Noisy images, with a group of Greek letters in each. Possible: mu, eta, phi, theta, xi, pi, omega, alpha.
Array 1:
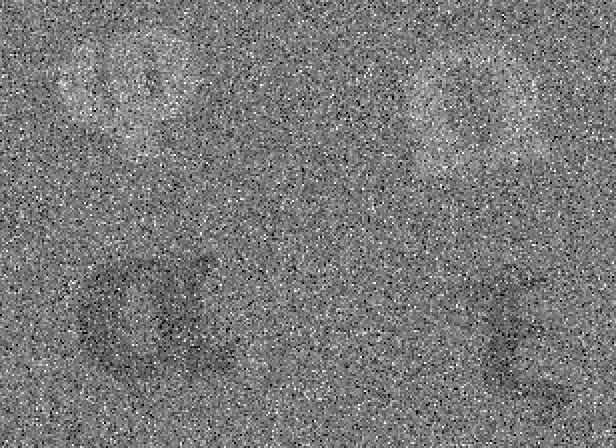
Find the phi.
top left
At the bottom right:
xi
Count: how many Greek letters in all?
4
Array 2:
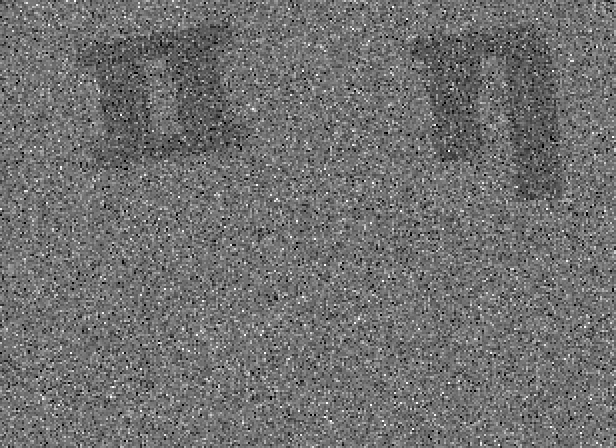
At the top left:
pi
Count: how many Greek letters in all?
2
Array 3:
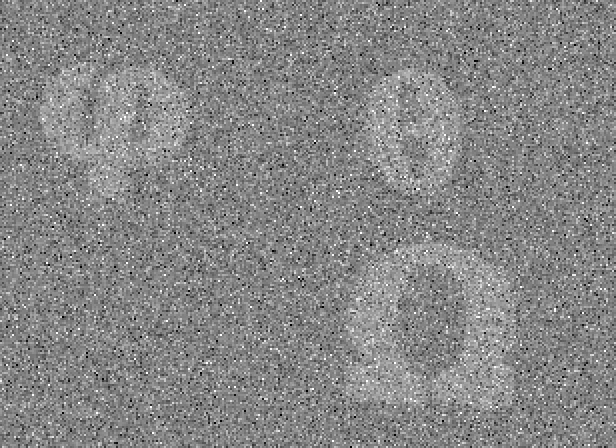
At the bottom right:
omega
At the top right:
theta
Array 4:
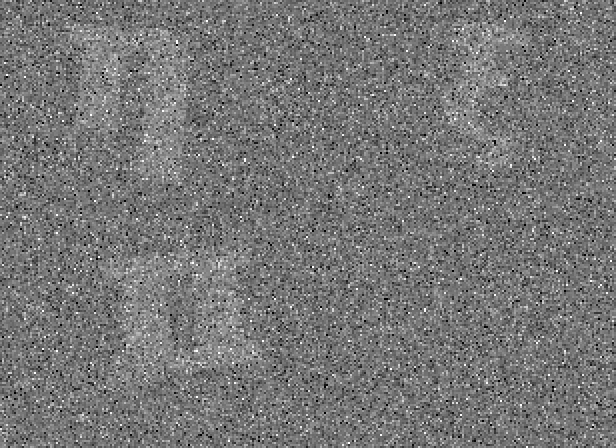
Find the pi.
bottom left
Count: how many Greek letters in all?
3
